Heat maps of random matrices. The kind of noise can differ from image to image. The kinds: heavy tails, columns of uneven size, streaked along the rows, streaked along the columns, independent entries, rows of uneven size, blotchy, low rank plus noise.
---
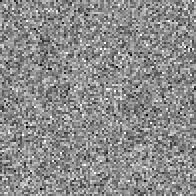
independent entries
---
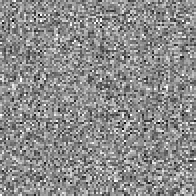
low rank plus noise
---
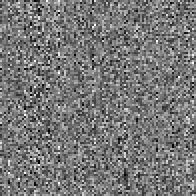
columns of uneven size
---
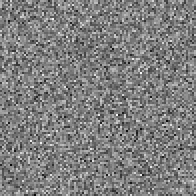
independent entries
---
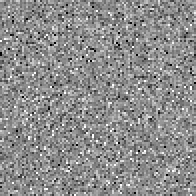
heavy tails
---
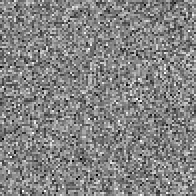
independent entries
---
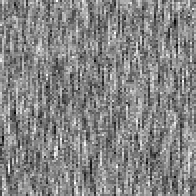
streaked along the columns
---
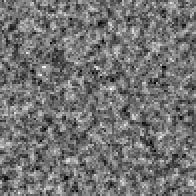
blotchy
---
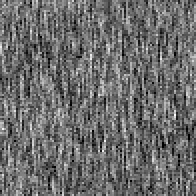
streaked along the columns
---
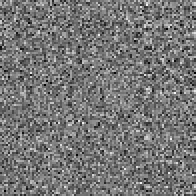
low rank plus noise
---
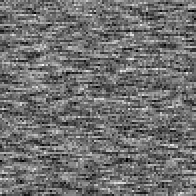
streaked along the rows
